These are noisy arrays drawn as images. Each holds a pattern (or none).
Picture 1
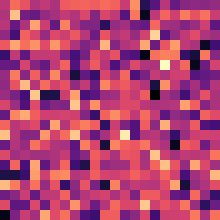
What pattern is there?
only noise
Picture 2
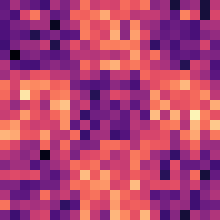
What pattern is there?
a checkerboard
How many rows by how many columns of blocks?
3 by 3
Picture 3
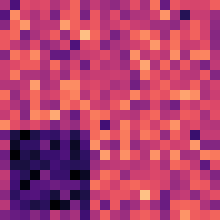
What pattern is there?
one block
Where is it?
bottom left
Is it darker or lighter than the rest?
darker
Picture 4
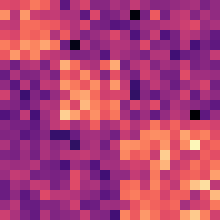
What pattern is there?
blocks along the diagonal
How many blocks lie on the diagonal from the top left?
3
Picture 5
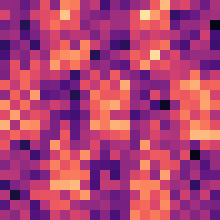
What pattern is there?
a checkerboard
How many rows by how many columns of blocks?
3 by 5
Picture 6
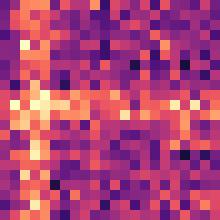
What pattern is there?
bands of rows crossing bands of columns
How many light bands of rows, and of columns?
1 and 1
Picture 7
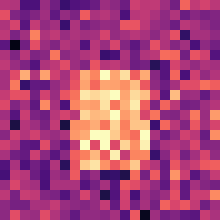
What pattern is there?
one block
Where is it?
centre
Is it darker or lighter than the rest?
lighter
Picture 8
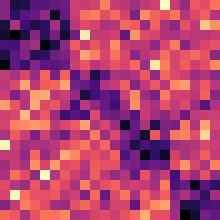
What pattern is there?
blocks along the diagonal
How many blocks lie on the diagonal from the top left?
4
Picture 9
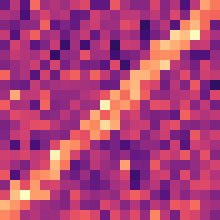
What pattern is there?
a diagonal band
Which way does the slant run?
bottom left to top right
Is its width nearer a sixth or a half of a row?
a sixth
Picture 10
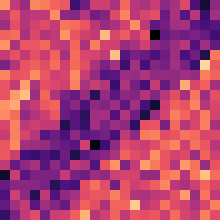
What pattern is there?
a diagonal band
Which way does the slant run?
bottom left to top right
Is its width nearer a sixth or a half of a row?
a half
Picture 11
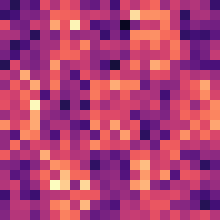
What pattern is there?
a checkerboard
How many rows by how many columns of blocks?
3 by 5
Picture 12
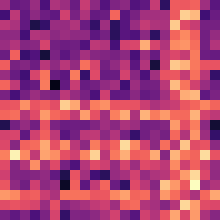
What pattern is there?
bands of rows crossing bands of columns
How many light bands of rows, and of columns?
3 and 1
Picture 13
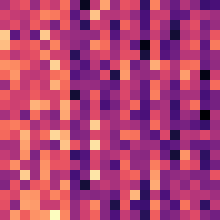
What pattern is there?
bands of columns
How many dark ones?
5
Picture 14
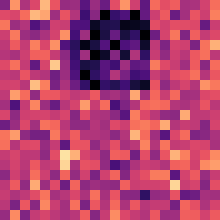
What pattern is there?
one block
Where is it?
top middle
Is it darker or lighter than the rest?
darker
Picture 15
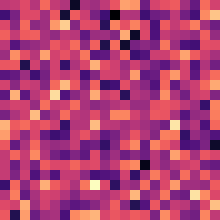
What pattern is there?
only noise
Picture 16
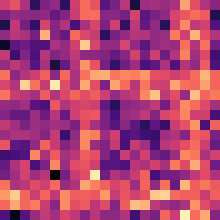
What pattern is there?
bands of rows crossing bands of columns
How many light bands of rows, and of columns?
2 and 2
